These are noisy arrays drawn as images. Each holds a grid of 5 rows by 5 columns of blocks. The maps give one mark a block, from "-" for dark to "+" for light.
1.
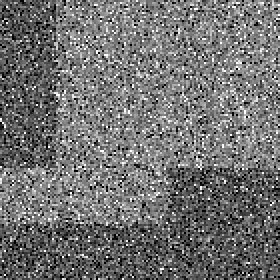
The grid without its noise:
- + + + +
- + + + +
- + + + +
+ + + - -
- - - - -
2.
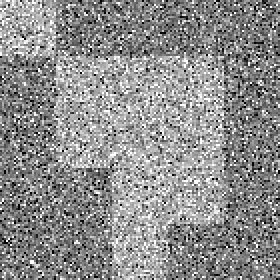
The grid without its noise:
+ - - - -
- + + + -
- + + + -
- - + + -
- - + - -
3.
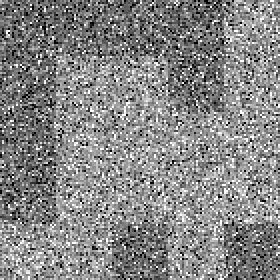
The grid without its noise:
- - - - +
- + + - +
- + + + +
- + + + +
+ + - + -
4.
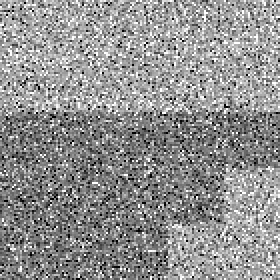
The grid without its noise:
+ + + + +
+ + + + +
- - - - -
- - - - +
- - - + +
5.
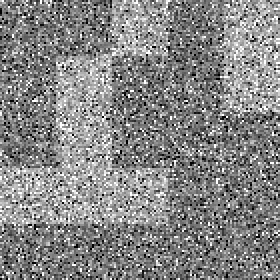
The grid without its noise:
- - + - +
- + - - +
- + - - -
+ + + - -
- - - - -
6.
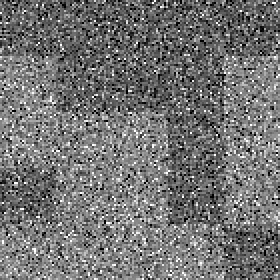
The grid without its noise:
- - - - -
+ - - - +
+ + + - +
- + + - +
+ + + + -
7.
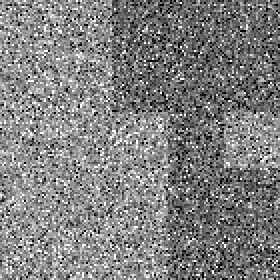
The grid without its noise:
+ + - - -
+ + - - -
+ + + - +
+ + + - -
+ + + - -
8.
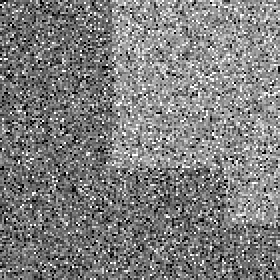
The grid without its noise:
- - + + +
- - + + +
- - + + +
- - - - +
- - - - -
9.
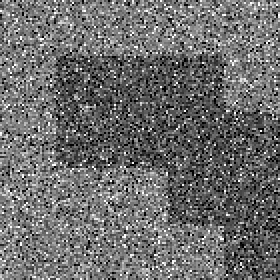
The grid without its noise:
+ + + + +
+ - - - +
+ - - - -
+ + + - -
+ + + + -
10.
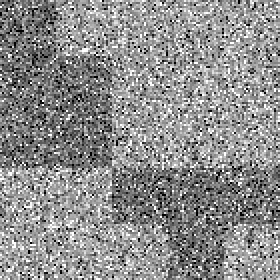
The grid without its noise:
- + + + +
- - + + +
- - + + +
+ + - - -
+ + + - +
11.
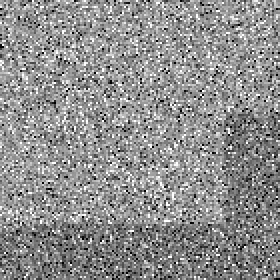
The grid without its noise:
+ + + + +
+ + + + +
+ + + + -
+ + + + -
- - - - -
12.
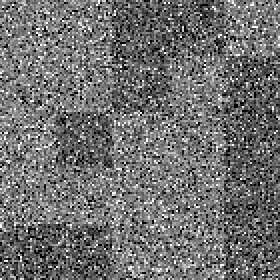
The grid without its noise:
+ + - - +
+ + - + -
+ - + + -
+ + + + -
- - + + -
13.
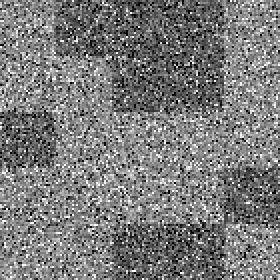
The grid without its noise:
+ - - - +
+ + - - +
- + + + +
+ + + + -
+ + - - +
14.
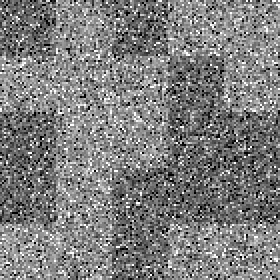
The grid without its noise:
- + - + +
+ + + - +
- + + - -
- + - - -
+ + - + +
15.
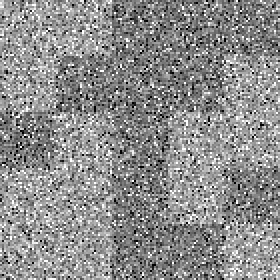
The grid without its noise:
+ + - - -
+ - - - +
- + - + +
+ + - + -
+ + - - +
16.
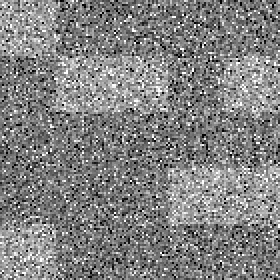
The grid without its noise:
+ - - - -
- + + - +
- - - - -
- - - + +
+ - - - -
